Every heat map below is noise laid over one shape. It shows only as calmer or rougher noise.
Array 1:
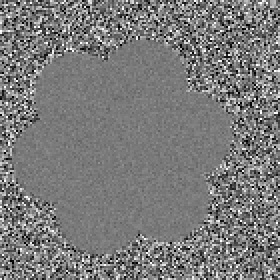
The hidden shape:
flower
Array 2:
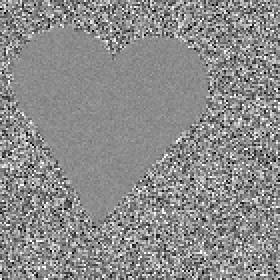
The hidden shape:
heart
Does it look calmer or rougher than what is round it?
calmer
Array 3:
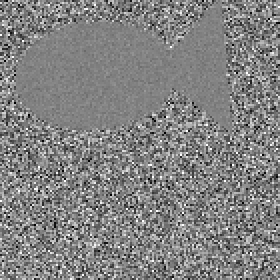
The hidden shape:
fish
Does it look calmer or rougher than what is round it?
calmer
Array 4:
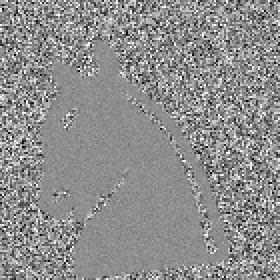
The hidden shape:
chess knight
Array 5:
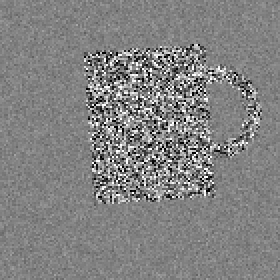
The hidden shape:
cup
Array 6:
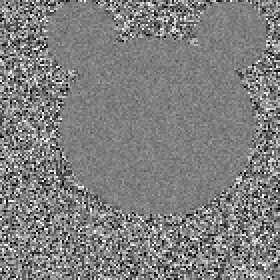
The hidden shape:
bear's head
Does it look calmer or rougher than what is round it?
calmer
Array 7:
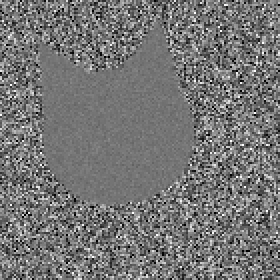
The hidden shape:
cat's head
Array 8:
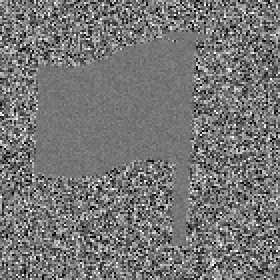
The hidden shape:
flag
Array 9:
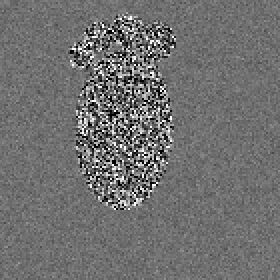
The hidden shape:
footprint
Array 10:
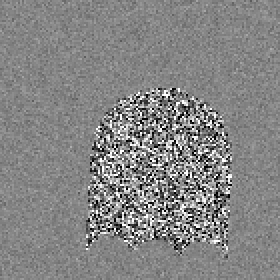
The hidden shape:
ghost
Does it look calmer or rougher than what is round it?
rougher
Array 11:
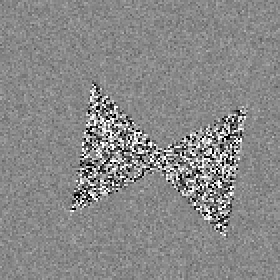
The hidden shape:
bow tie
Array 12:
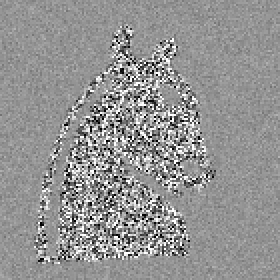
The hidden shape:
chess knight
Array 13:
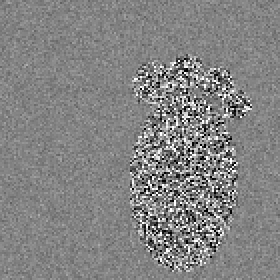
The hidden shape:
footprint
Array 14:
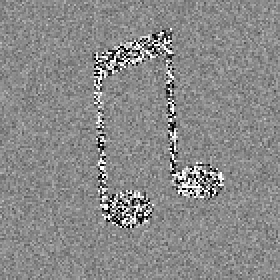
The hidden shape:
pair of musical notes
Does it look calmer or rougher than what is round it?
rougher
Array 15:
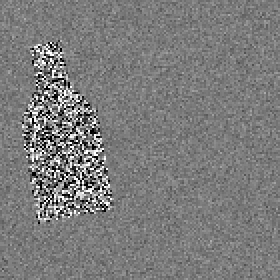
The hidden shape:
bottle
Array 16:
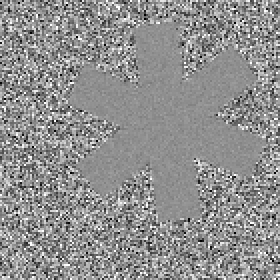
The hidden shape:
asterisk
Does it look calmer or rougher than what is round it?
calmer
